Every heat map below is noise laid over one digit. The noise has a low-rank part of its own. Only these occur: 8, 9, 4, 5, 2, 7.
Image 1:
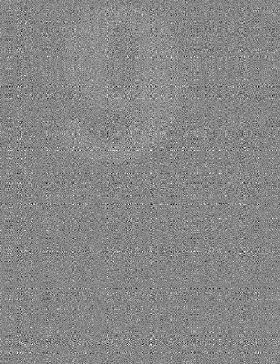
9
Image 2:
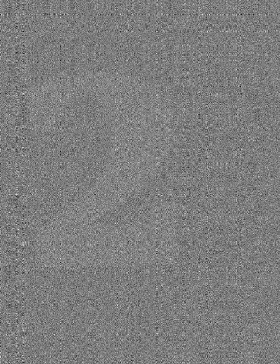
2
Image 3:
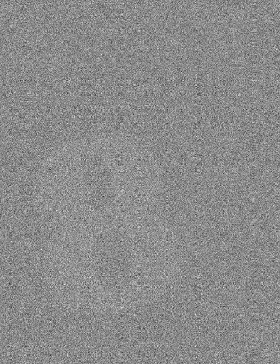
8
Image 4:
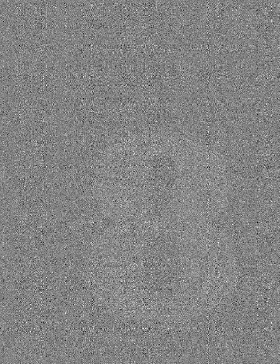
8
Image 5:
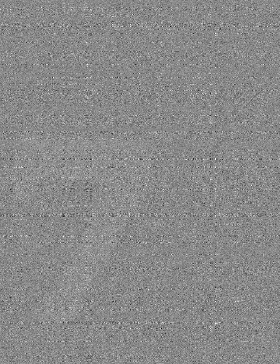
7
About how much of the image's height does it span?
half
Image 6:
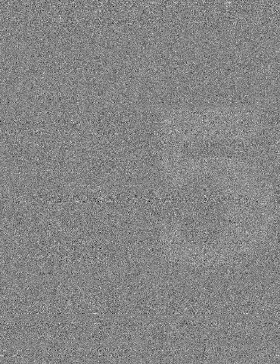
5
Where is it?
middle right
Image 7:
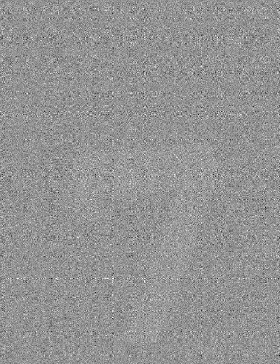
7
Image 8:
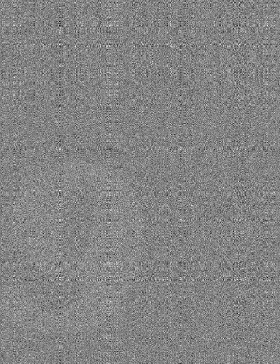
9
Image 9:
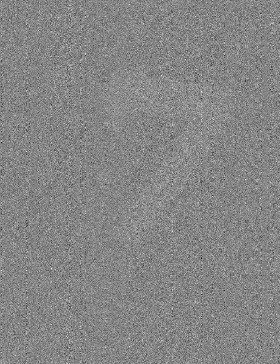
7
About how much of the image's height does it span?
half
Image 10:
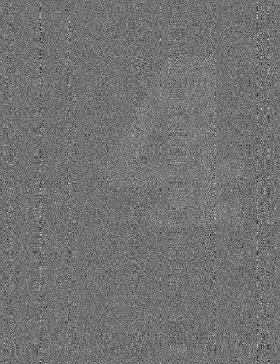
4
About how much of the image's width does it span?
half
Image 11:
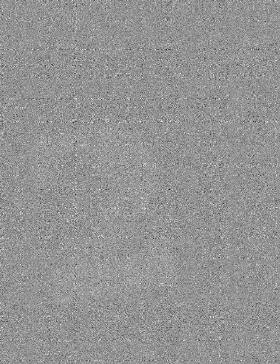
2
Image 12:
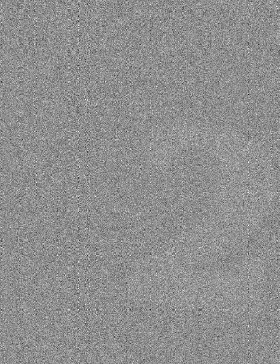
2
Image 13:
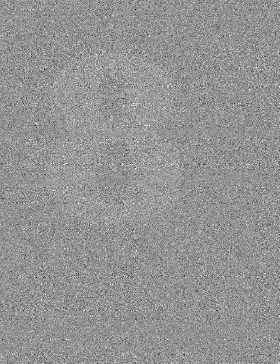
8
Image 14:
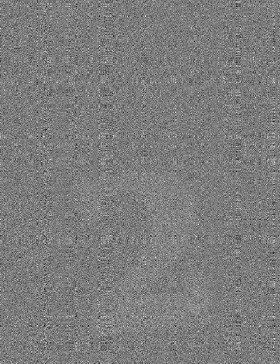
2
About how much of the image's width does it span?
half
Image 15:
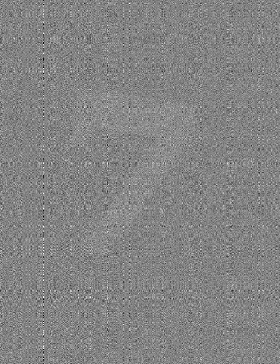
7
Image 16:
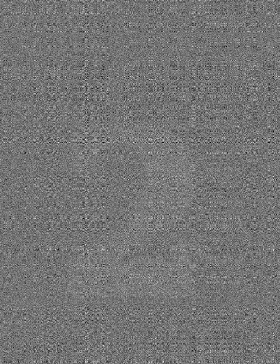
2
